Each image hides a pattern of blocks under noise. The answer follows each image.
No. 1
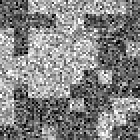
mirrored about the diagonal from the top left
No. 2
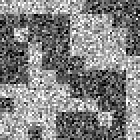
mirrored about the diagonal from the bottom left
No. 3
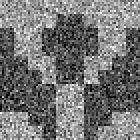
left and right mirror each other
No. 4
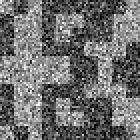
top and bottom mirror each other
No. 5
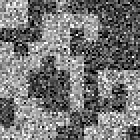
no symmetry
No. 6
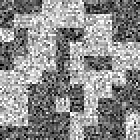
no symmetry
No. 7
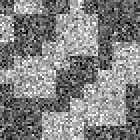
mirrored about the diagonal from the top left
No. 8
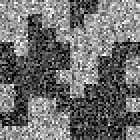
no symmetry
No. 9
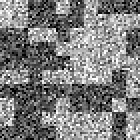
no symmetry
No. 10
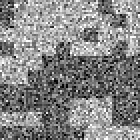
no symmetry
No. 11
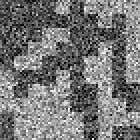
no symmetry
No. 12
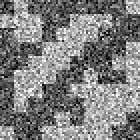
mirrored about the diagonal from the top left
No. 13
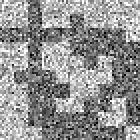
mirrored about the diagonal from the top left
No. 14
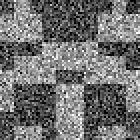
left and right mirror each other
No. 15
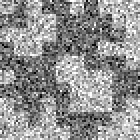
mirrored about the diagonal from the top left
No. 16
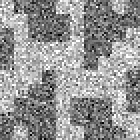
the same after a half turn
